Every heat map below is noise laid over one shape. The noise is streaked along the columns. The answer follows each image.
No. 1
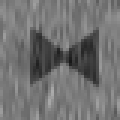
bow tie
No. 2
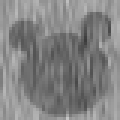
bear's head
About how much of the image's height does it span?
nearly all
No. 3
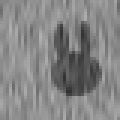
rabbit's head
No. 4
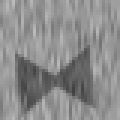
bow tie
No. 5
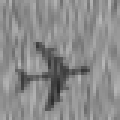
airplane
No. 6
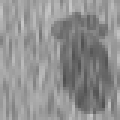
footprint
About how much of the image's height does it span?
nearly all
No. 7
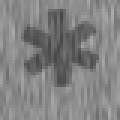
asterisk
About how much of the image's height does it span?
two thirds
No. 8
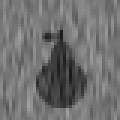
pear
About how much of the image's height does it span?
two thirds
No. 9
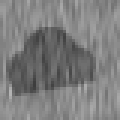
cloud
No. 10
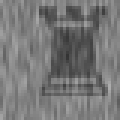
chess rook
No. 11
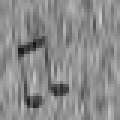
pair of musical notes
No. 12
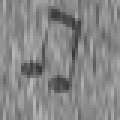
pair of musical notes
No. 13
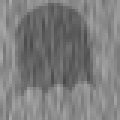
ghost
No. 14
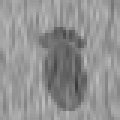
footprint
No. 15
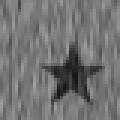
star
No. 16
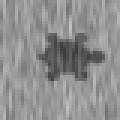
turtle
